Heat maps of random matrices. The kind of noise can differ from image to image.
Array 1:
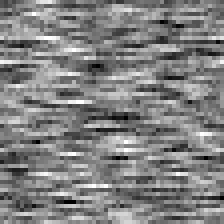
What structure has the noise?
streaked along the rows
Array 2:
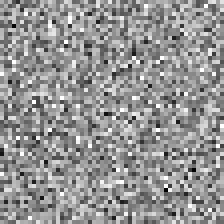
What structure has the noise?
independent entries
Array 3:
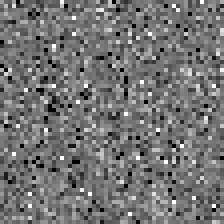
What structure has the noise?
heavy tails
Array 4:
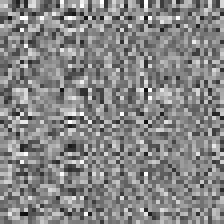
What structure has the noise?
low rank plus noise
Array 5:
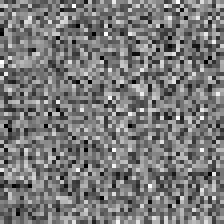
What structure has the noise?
low rank plus noise
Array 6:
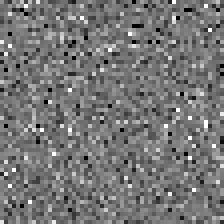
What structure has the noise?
heavy tails
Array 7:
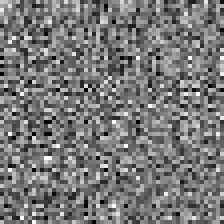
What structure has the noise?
low rank plus noise
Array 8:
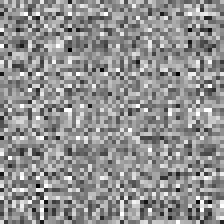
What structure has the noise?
low rank plus noise
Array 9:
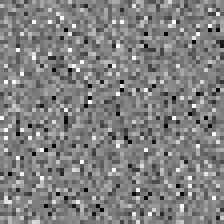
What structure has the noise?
heavy tails
